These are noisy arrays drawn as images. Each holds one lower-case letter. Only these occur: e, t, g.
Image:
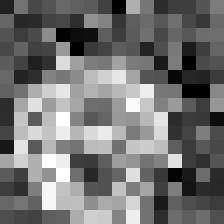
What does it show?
light e
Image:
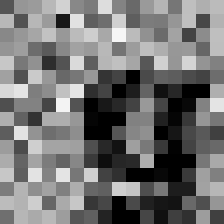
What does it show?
dark g
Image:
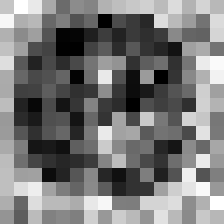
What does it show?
dark e
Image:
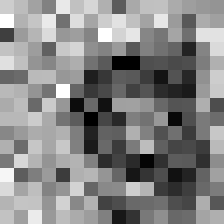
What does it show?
dark g
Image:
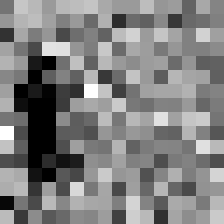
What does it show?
dark t
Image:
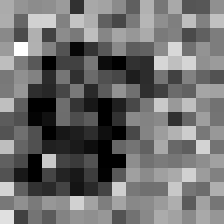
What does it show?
dark g
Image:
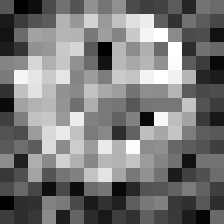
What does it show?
light e
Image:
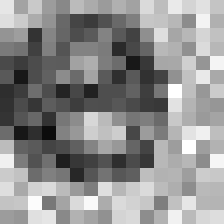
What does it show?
dark e
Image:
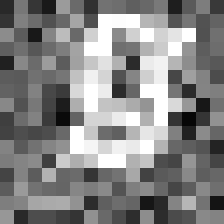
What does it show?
light g
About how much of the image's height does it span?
two thirds
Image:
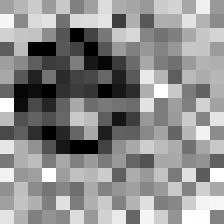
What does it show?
dark e
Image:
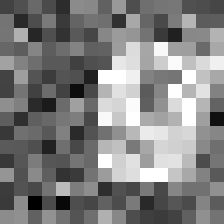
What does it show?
light g
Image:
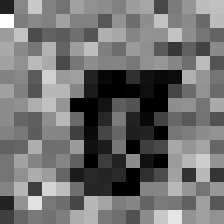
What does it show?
dark g
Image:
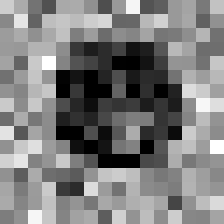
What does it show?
dark e
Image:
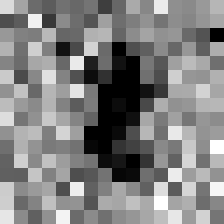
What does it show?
dark t
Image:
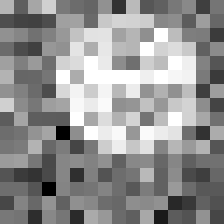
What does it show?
light e
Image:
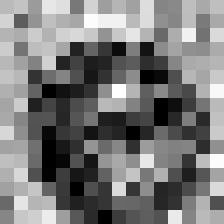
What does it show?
dark e
